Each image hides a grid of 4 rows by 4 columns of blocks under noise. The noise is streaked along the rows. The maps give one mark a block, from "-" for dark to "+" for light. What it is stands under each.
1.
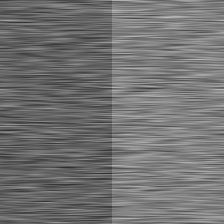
- - + +
- - + +
- - + +
- - + +
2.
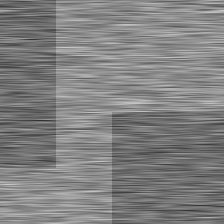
- + + +
- + + +
- + - -
+ + - -
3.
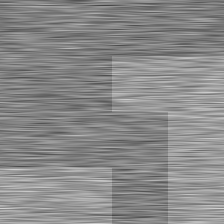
- - - -
- - + +
- - - +
+ + - +
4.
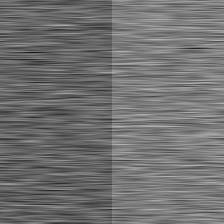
- - + +
- - + +
- - + +
- - + +
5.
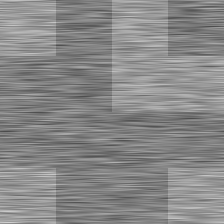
+ - + -
- - + +
- - - -
+ - - +
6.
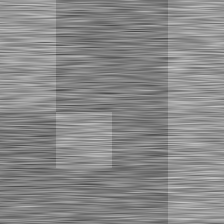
+ - - +
+ - - +
- + - +
- - - +
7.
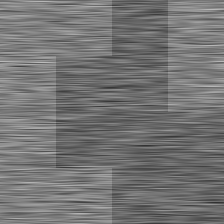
+ + - +
+ - - +
+ - - -
+ + - -
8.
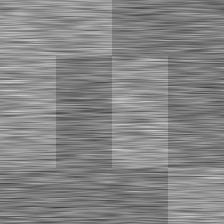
+ + - -
+ - + -
+ - + -
- - - +
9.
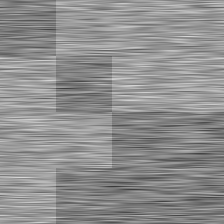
- + + +
+ - + +
+ + - -
+ - - -
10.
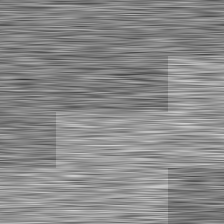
- - - -
- - - +
- + + +
+ + + -
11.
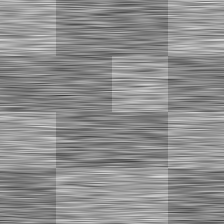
+ - - +
- - + -
+ - - +
- + + -
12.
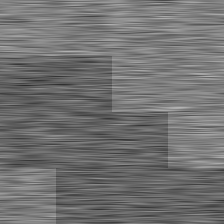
+ + + +
- - + +
- - - +
+ - - -
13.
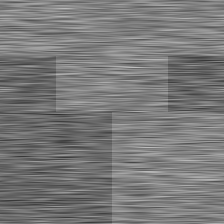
+ + + +
- + + -
- - + +
- - + +
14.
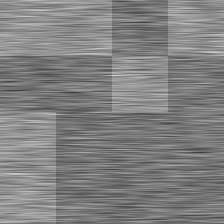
+ + - +
- - + -
+ - - -
+ - - -
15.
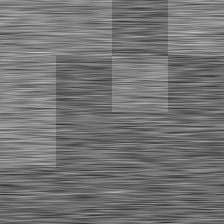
+ + - +
+ - + -
+ - - -
- - - -
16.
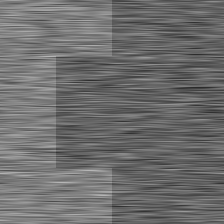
+ + - -
+ - - -
+ - - -
+ + - -
